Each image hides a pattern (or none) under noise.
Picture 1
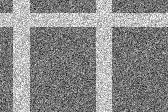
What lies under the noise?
bands of rows crossing bands of columns
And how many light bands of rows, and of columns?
1 and 2
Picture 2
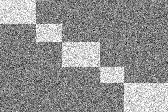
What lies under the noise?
blocks along the diagonal
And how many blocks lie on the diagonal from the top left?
5
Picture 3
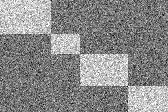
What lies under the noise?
blocks along the diagonal
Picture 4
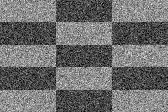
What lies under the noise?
a checkerboard
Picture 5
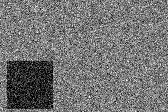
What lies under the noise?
one block
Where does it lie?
bottom left
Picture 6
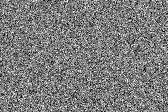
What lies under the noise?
only noise
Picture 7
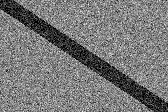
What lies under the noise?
a diagonal band
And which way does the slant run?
top left to bottom right
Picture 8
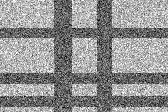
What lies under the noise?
bands of rows crossing bands of columns
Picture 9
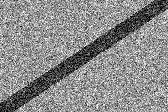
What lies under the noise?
a diagonal band
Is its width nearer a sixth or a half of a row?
a sixth
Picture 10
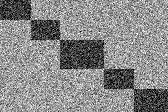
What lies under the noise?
blocks along the diagonal
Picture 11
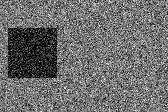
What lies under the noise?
one block
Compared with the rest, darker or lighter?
darker
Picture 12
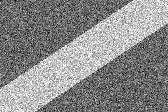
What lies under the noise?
a diagonal band
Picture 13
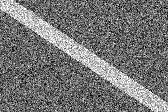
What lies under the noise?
a diagonal band
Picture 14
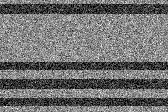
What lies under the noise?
bands of rows
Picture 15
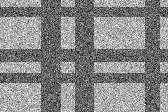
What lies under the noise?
bands of rows crossing bands of columns
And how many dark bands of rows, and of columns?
3 and 3
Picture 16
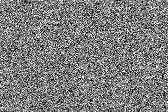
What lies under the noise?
only noise
